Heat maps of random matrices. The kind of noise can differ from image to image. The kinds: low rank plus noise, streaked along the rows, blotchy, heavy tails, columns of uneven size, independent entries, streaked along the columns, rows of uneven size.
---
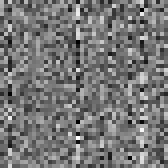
columns of uneven size
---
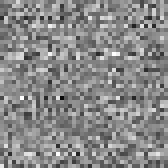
rows of uneven size
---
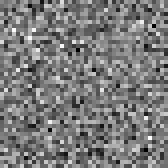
independent entries
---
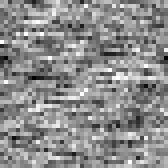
streaked along the rows
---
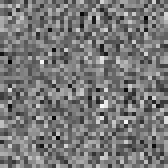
low rank plus noise
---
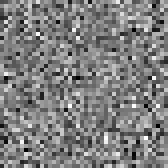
low rank plus noise
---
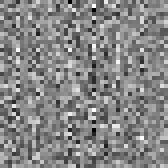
columns of uneven size
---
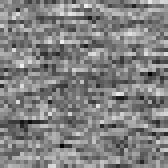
streaked along the rows
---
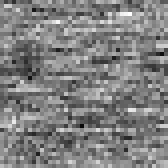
streaked along the rows
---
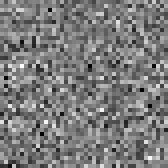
low rank plus noise
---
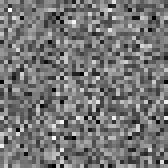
low rank plus noise
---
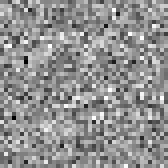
low rank plus noise
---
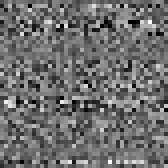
rows of uneven size
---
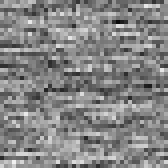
streaked along the rows
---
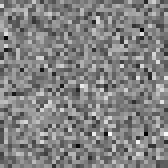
independent entries
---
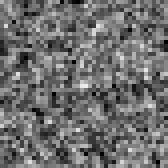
blotchy
